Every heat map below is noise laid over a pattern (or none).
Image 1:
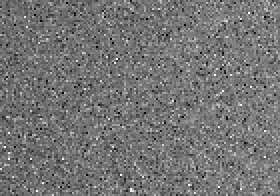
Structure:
a smooth slope
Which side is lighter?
right
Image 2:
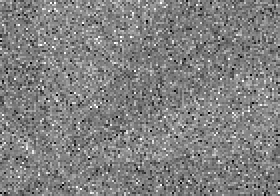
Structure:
spokes from one point
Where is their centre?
bottom left
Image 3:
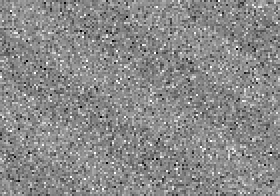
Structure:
diagonal stripes
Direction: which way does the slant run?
top left to bottom right
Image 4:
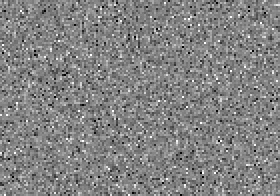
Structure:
only noise
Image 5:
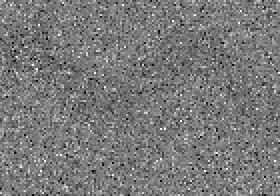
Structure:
a wavy band
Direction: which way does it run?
left to right
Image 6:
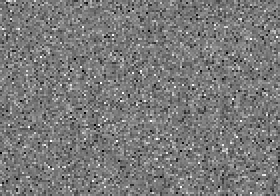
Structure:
only noise
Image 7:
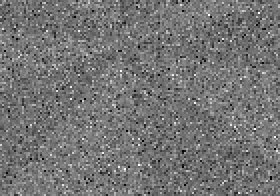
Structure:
spokes from one point
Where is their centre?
top middle
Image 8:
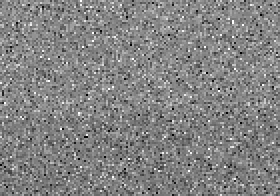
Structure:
a sharp edge
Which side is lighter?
top
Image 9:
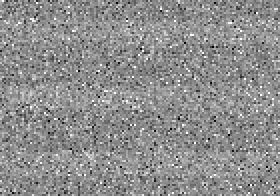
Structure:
horizontal stripes
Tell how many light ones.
3
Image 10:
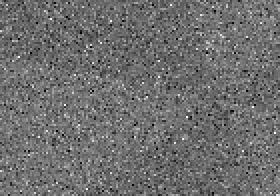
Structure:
spokes from one point
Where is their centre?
middle right
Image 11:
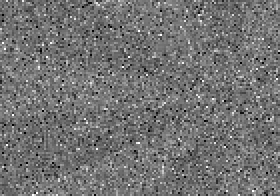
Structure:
spokes from one point
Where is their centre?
middle right
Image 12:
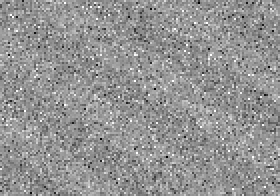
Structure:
diagonal stripes
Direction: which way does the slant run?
top left to bottom right
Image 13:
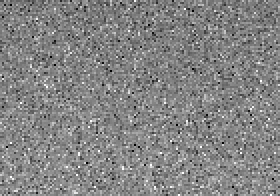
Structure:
a smooth slope
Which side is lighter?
bottom
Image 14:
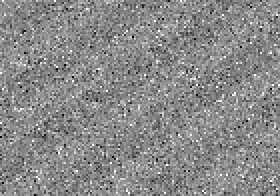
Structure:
diagonal stripes
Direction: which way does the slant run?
bottom left to top right
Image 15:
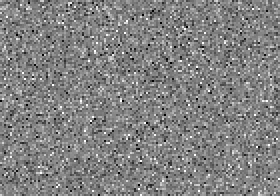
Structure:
only noise
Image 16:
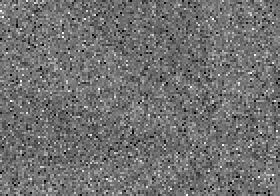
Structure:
spokes from one point
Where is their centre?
bottom right
